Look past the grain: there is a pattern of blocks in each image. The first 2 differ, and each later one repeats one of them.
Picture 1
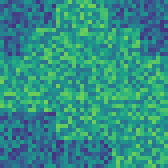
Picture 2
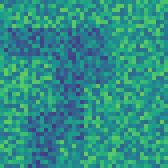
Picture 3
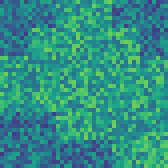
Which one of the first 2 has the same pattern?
1
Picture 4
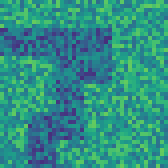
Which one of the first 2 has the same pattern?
2
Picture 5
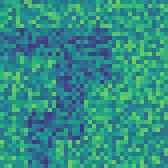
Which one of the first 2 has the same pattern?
2
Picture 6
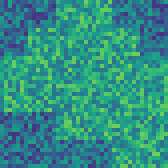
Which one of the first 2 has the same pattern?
1
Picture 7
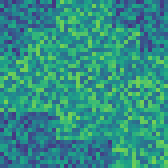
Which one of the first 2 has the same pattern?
1
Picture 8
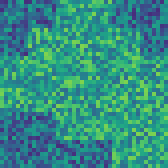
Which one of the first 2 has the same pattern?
1
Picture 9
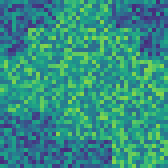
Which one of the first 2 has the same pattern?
1
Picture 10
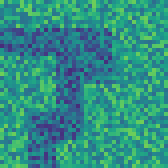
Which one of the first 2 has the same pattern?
2
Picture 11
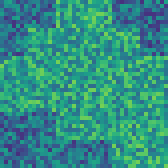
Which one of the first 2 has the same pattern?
1
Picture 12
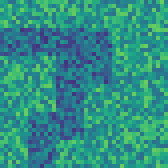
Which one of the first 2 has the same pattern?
2
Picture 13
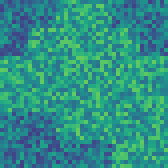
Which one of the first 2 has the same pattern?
1
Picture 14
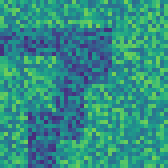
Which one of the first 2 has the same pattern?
2
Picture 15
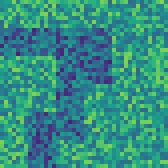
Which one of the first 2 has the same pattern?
2
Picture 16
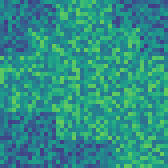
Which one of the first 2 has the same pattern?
1
